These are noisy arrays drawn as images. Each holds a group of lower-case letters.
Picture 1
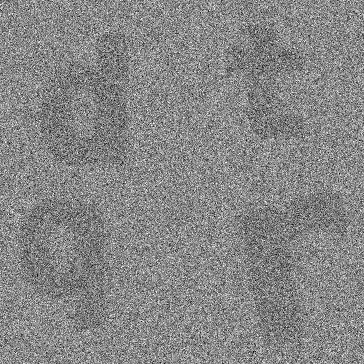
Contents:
top left: d; top right: t; bottom left: q; bottom right: r
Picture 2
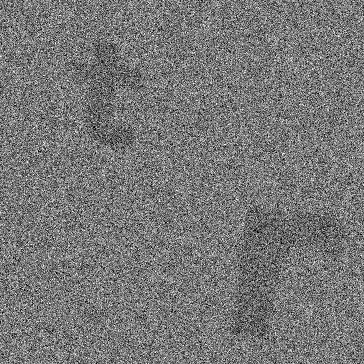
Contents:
top left: t; bottom right: r
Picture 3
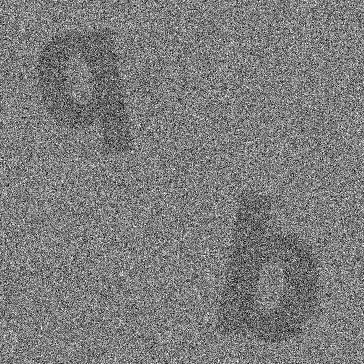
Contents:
top left: q; bottom right: b
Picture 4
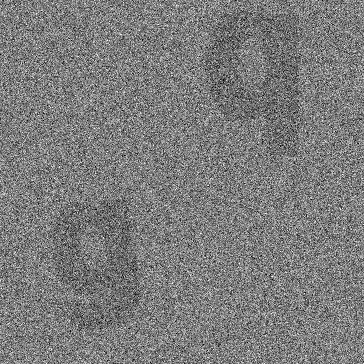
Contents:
top right: q; bottom left: g
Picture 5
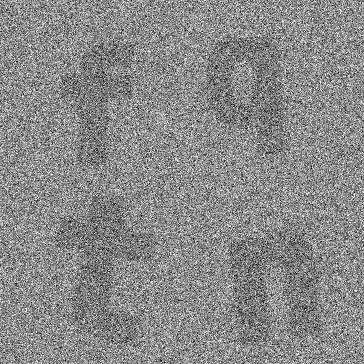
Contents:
top left: f; top right: q; bottom left: t; bottom right: n
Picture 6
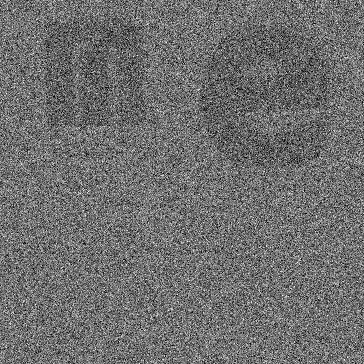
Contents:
top left: m; top right: e
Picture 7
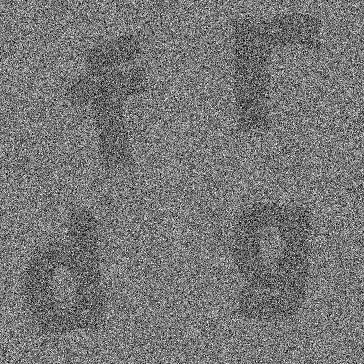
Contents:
top left: f; top right: r; bottom left: d; bottom right: g
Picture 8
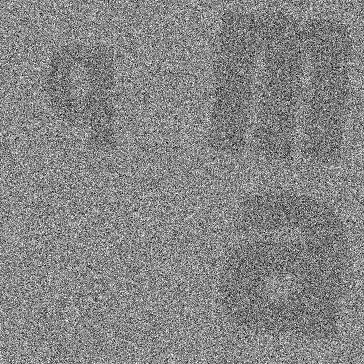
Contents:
top left: q; top right: m; bottom right: a
